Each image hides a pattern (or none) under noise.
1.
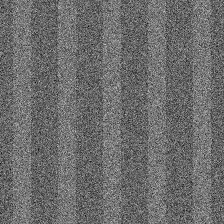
vertical stripes
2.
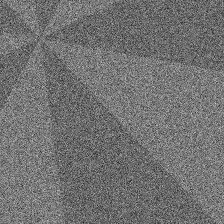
spokes from one point
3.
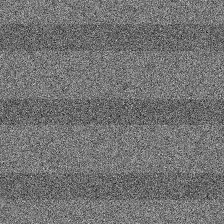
horizontal stripes
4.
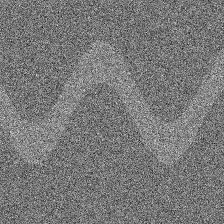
a wavy band
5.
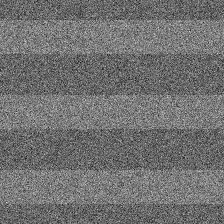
horizontal stripes
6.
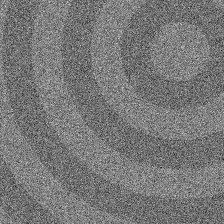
rings round one point
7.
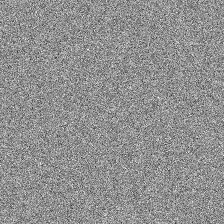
only noise
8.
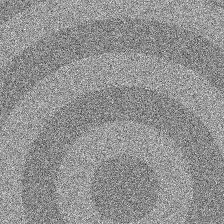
rings round one point
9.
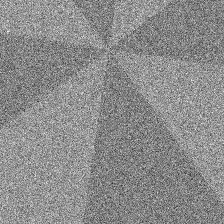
spokes from one point
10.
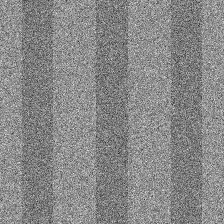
vertical stripes
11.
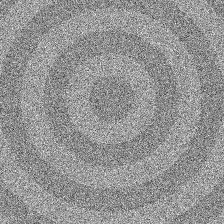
rings round one point
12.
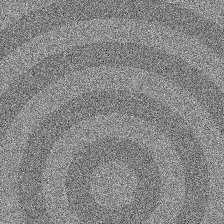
rings round one point
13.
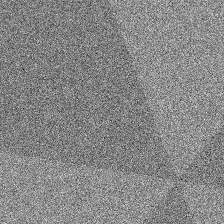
spokes from one point
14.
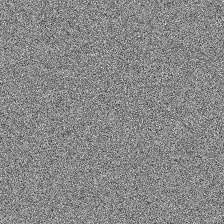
only noise
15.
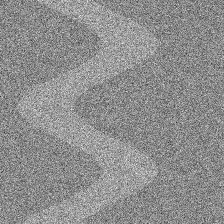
a wavy band
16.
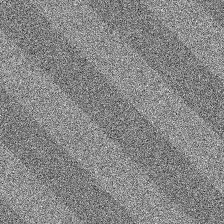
diagonal stripes
